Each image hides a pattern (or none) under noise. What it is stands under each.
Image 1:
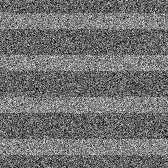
horizontal stripes
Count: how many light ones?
4
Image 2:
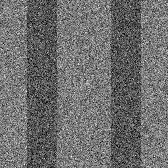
vertical stripes
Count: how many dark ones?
2
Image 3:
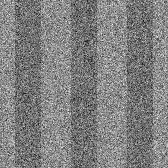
vertical stripes
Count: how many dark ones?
3
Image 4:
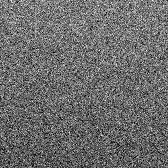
a smooth slope
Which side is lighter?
top
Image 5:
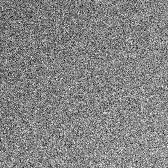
a smooth slope
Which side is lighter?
bottom right
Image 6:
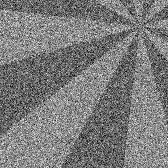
spokes from one point
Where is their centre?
top right
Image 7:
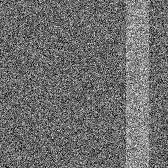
one vertical stripe
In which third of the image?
right
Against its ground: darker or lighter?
lighter
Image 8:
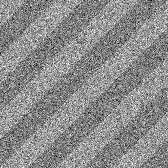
diagonal stripes
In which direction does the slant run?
bottom left to top right
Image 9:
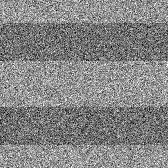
horizontal stripes
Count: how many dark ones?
2
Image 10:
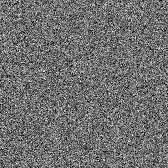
only noise
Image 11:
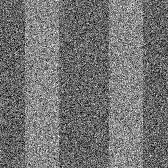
vertical stripes
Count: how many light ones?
2
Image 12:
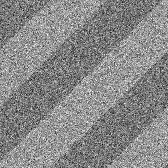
diagonal stripes
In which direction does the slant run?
bottom left to top right
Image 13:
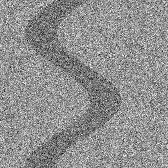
a wavy band
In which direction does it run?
top to bottom
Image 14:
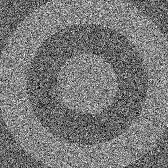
rings round one point
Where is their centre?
centre
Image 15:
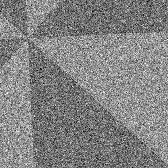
spokes from one point
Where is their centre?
top left
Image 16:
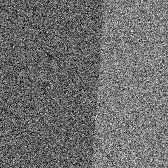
a sharp edge
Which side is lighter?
right
